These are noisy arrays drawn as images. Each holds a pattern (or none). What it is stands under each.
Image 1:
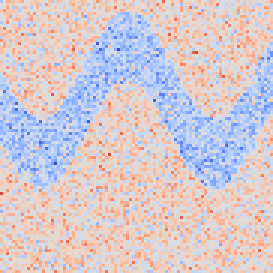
a wavy band
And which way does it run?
left to right
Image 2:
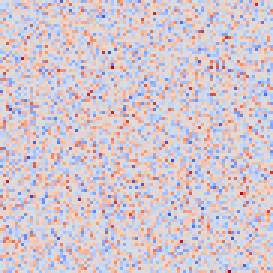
only noise
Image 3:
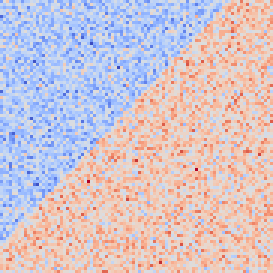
a sharp edge
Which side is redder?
bottom right
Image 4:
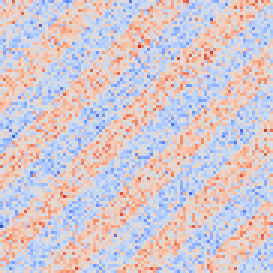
diagonal stripes
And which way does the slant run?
bottom left to top right
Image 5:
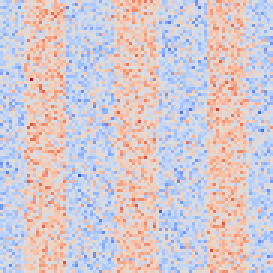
vertical stripes
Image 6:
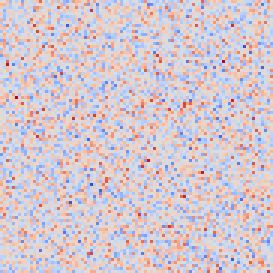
only noise
